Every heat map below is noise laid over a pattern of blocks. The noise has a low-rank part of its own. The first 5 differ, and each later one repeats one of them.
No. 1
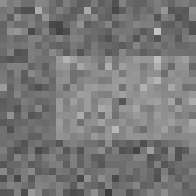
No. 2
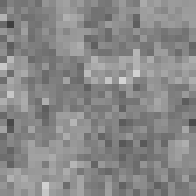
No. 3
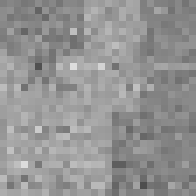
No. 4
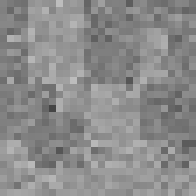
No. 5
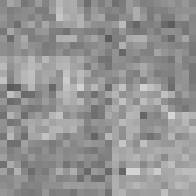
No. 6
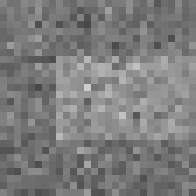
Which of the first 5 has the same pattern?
1
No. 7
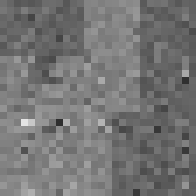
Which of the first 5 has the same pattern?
3
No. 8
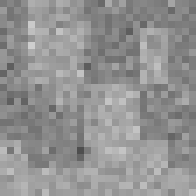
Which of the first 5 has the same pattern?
4
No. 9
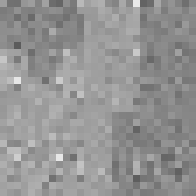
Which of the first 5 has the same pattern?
3
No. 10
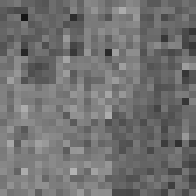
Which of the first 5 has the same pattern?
3
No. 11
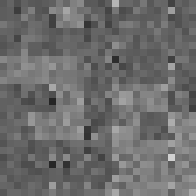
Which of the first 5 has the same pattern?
5
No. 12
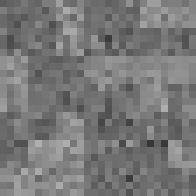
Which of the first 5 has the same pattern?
2
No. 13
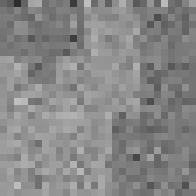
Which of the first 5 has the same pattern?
3
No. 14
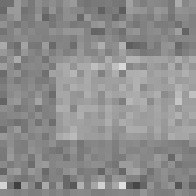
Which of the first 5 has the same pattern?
1
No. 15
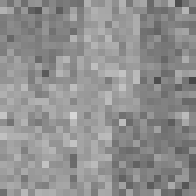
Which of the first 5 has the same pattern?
3
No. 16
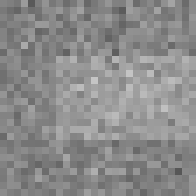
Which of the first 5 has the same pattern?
1
